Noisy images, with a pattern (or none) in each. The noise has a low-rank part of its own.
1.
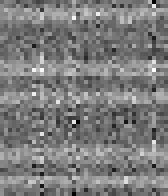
bands of rows
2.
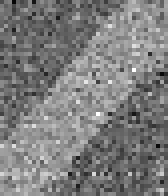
a diagonal band
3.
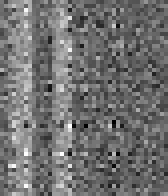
bands of columns
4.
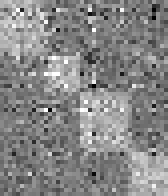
blocks along the diagonal
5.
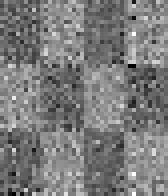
a checkerboard
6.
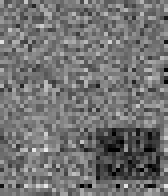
one block
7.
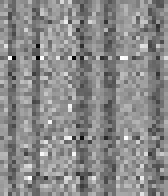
bands of columns
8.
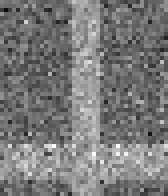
bands of rows crossing bands of columns
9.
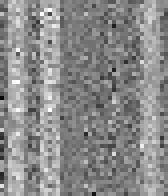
bands of columns
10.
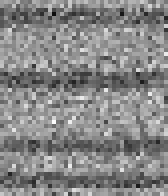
bands of rows
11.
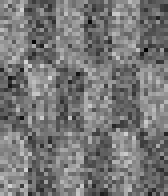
a checkerboard
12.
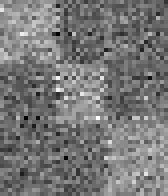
blocks along the diagonal
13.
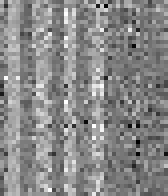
bands of columns
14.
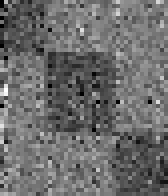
blocks along the diagonal
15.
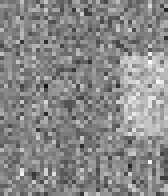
one block
